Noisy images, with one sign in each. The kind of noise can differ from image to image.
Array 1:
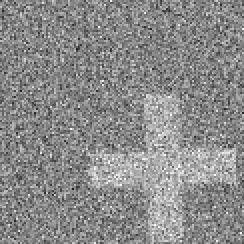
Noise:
independent entries
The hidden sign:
plus sign
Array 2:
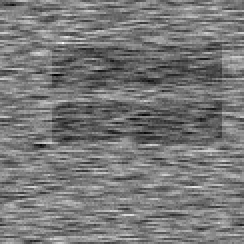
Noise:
streaked along the rows
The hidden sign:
equals sign
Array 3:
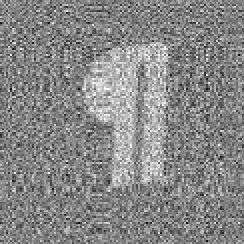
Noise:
low rank plus noise
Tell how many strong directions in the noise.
three or four
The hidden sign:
pilcrow
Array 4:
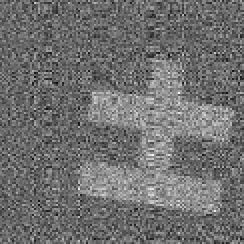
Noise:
low rank plus noise
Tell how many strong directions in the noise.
three or four
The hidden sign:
plus-minus sign
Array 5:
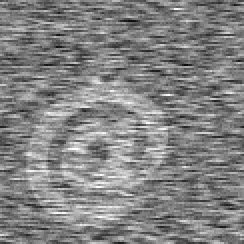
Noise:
streaked along the rows
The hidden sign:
at sign
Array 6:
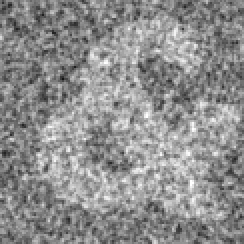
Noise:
blotchy
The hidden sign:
ampersand
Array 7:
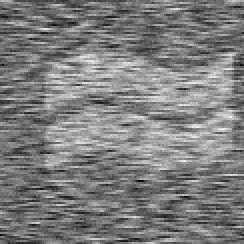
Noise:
streaked along the rows
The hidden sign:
approximately sign
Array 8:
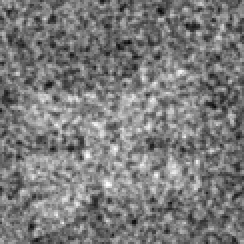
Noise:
blotchy
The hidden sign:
not-equal sign
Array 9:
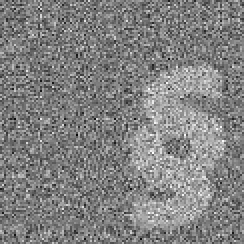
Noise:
low rank plus noise
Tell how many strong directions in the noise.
five to eight
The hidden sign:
section sign
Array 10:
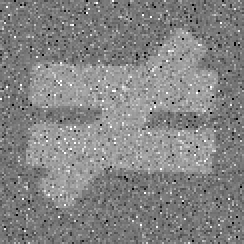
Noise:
heavy tails
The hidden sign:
not-equal sign
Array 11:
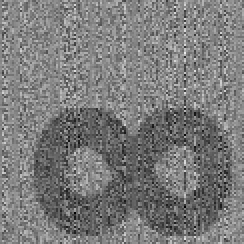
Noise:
columns of uneven size
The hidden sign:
infinity sign
